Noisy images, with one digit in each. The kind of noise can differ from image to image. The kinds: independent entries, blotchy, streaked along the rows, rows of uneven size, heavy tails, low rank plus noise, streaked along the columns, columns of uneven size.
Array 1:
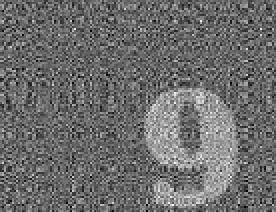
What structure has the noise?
low rank plus noise
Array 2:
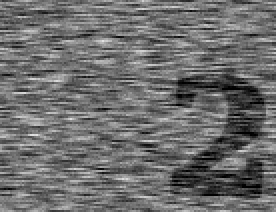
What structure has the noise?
streaked along the rows
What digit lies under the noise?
2
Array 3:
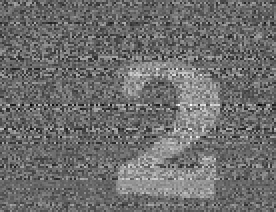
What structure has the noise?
rows of uneven size
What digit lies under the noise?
2
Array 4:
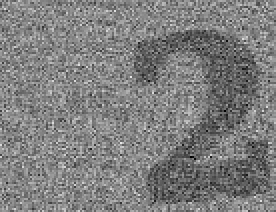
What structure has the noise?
low rank plus noise
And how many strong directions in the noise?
five to eight
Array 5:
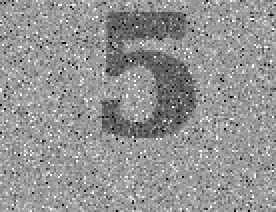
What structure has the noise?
heavy tails
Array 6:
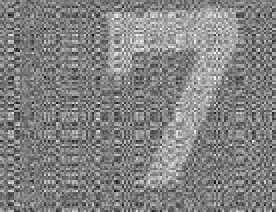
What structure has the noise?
low rank plus noise
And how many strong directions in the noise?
one
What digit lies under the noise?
7
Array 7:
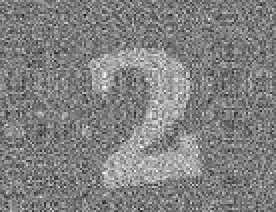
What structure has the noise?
low rank plus noise
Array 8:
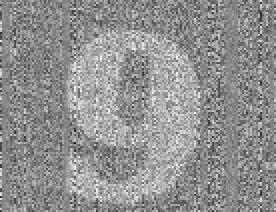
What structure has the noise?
columns of uneven size
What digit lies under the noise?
9
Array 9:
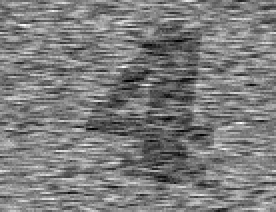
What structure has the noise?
streaked along the rows
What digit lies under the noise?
4
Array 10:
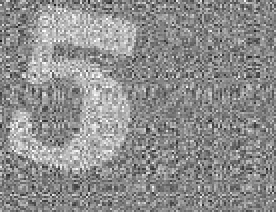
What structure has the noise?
low rank plus noise
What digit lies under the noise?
5
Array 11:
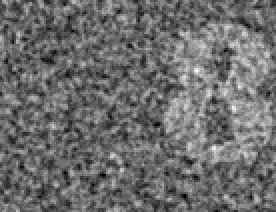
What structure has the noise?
blotchy
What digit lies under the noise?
8
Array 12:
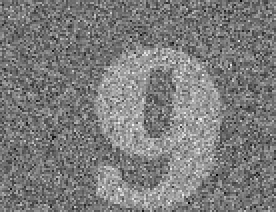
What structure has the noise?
independent entries
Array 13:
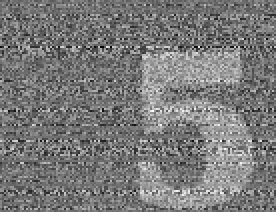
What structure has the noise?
rows of uneven size
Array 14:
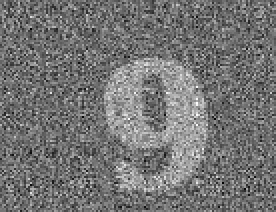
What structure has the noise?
low rank plus noise
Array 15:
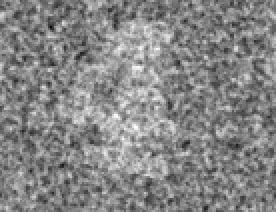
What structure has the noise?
blotchy
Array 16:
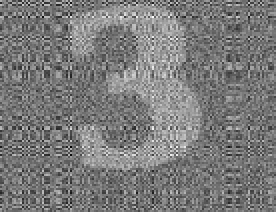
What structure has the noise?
low rank plus noise
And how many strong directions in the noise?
one
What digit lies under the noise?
3
